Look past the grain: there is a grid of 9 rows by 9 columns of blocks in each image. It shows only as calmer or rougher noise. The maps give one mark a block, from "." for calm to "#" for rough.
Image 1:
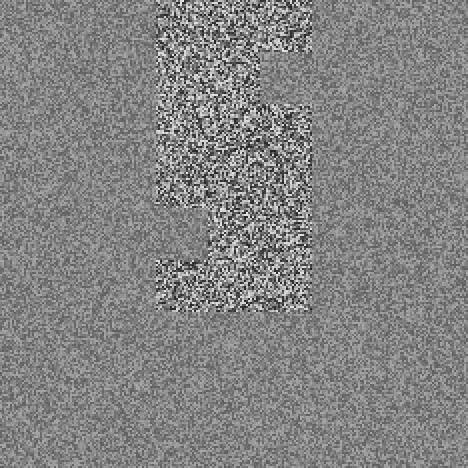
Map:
...###...
...##....
...###...
...###...
....##...
...###...
.........
.........
.........
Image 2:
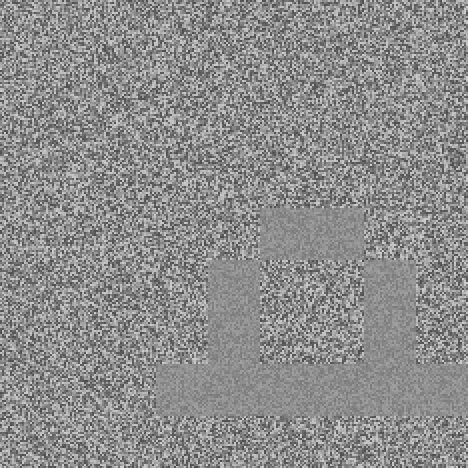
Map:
#########
#########
#########
#########
#####..##
####.##.#
####.##.#
###......
#########
